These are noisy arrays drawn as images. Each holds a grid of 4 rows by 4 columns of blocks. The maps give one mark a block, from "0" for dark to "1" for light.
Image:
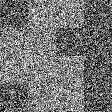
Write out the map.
0110
1100
1110
0110
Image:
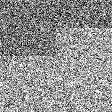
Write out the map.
0000
0011
1111
1111
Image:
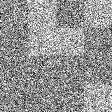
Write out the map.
0101
0110
0000
0001
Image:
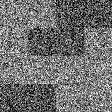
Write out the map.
1100
1001
1111
0011
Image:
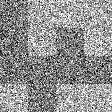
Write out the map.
0111
0101
0000
1011
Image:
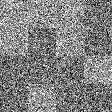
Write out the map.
1110
1010
0001
0100
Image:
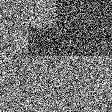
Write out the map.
1100
1000
1111
1111
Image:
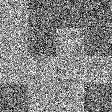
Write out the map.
1000
1010
1111
0110
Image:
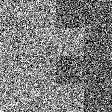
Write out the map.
1100
1110
1100
1110
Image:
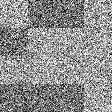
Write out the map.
1001
0111
1111
0001
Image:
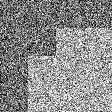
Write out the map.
0000
0011
0111
0111
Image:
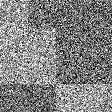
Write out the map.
1000
1100
1100
0011
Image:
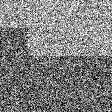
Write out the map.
1111
0111
0000
0000
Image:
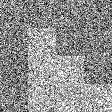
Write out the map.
0000
0100
0110
0111
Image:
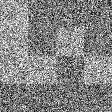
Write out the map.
1000
1010
1101
0000
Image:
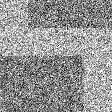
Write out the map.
1000
1111
0001
0001
